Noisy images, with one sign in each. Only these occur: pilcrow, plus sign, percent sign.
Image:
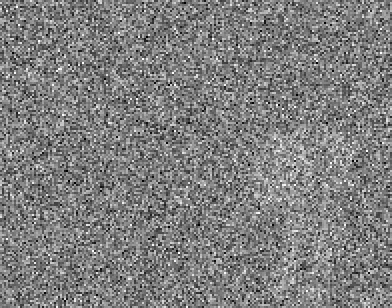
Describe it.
light pilcrow
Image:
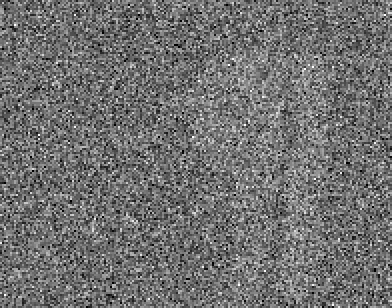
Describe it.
light pilcrow
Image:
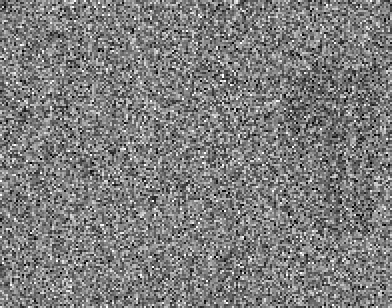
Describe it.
dark pilcrow
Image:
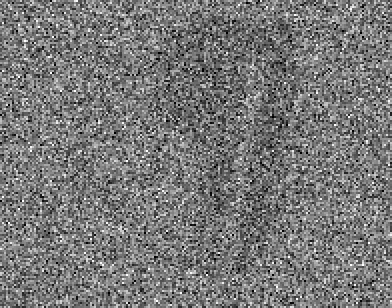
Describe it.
dark pilcrow
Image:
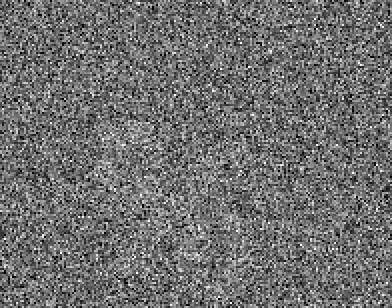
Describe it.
light percent sign
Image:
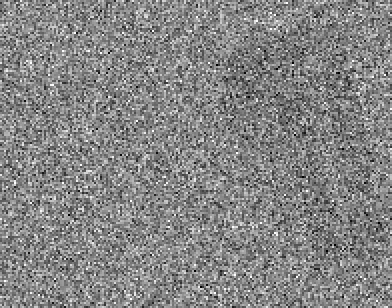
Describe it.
dark pilcrow
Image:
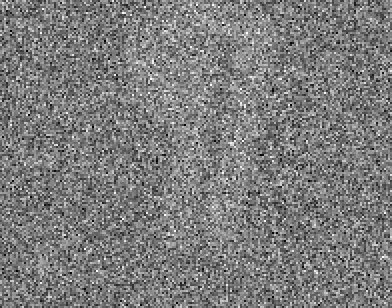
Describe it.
light pilcrow
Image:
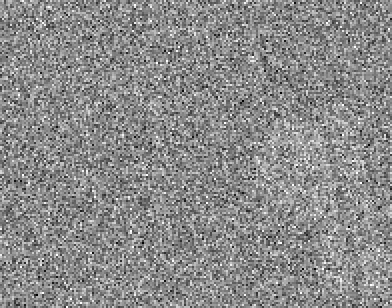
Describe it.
light pilcrow
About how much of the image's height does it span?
two thirds
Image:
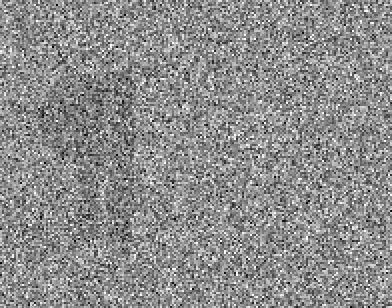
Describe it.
dark pilcrow
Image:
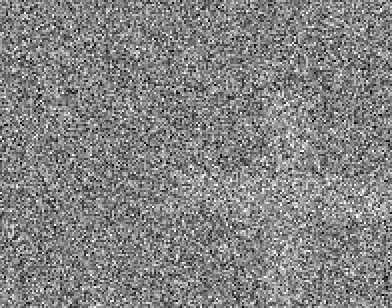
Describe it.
light plus sign
